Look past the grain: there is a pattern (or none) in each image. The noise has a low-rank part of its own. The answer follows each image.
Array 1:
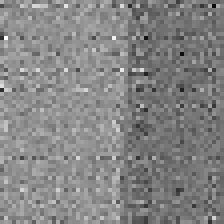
a sharp edge
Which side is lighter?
left
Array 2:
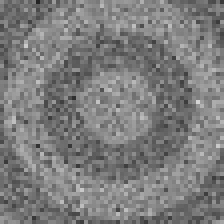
rings round one point
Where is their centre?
centre
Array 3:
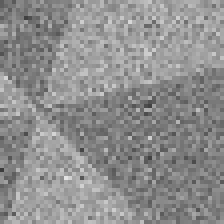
spokes from one point
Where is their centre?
middle left
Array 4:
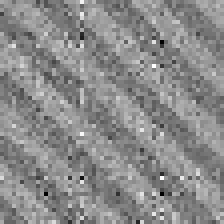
diagonal stripes
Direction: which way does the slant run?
top left to bottom right
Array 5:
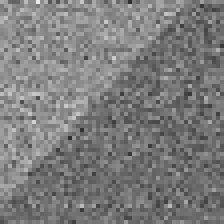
a sharp edge
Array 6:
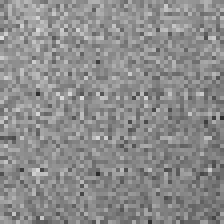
a smooth slope
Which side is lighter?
top left
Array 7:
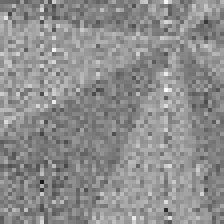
spokes from one point
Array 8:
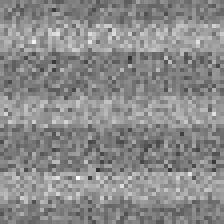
horizontal stripes
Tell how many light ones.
3
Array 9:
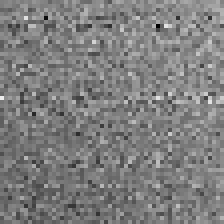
a smooth slope
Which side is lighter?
top right
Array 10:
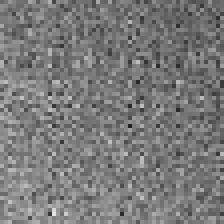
a smooth slope
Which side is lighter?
bottom left
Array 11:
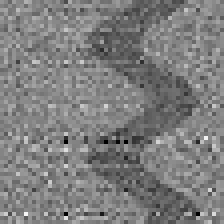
a wavy band
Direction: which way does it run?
top to bottom
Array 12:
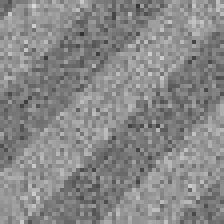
diagonal stripes
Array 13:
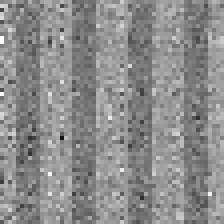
vertical stripes
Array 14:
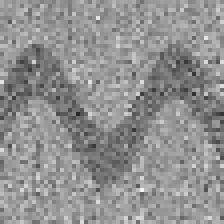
a wavy band
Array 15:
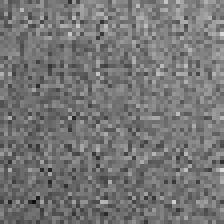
a smooth slope
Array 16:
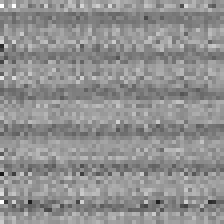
horizontal stripes
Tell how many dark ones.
6
